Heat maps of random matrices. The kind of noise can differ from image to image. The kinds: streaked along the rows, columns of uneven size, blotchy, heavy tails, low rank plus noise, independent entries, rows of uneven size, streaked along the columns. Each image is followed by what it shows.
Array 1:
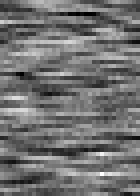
streaked along the rows
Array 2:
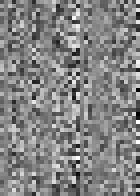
columns of uneven size
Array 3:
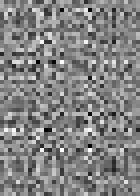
low rank plus noise
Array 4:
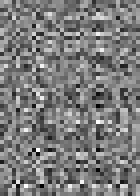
low rank plus noise
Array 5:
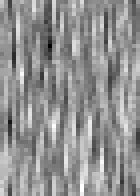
streaked along the columns
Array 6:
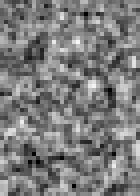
blotchy
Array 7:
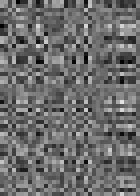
low rank plus noise
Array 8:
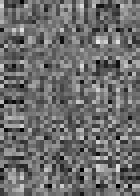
low rank plus noise
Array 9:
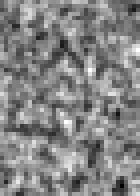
blotchy
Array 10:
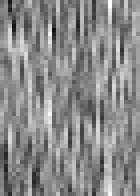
streaked along the columns
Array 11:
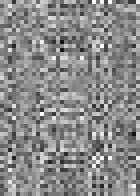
low rank plus noise
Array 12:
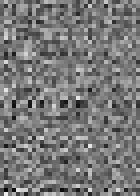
low rank plus noise
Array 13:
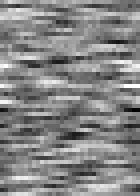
streaked along the rows
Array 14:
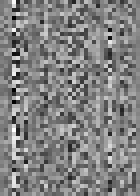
columns of uneven size
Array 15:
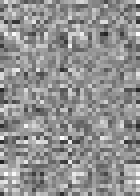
low rank plus noise
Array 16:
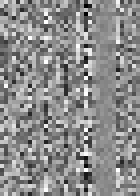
columns of uneven size
